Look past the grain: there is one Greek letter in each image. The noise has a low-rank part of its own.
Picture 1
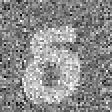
delta
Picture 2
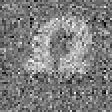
omega
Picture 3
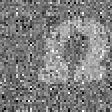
omega
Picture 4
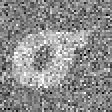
sigma
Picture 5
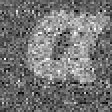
alpha
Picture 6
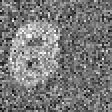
theta
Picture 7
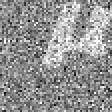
mu
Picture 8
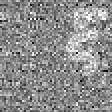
xi
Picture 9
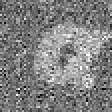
alpha
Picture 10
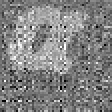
alpha
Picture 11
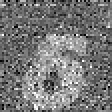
delta
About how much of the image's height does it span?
two thirds
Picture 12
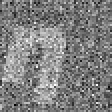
eta
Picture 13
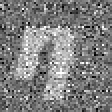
eta
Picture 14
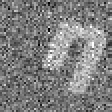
eta
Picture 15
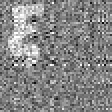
xi
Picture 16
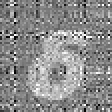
delta
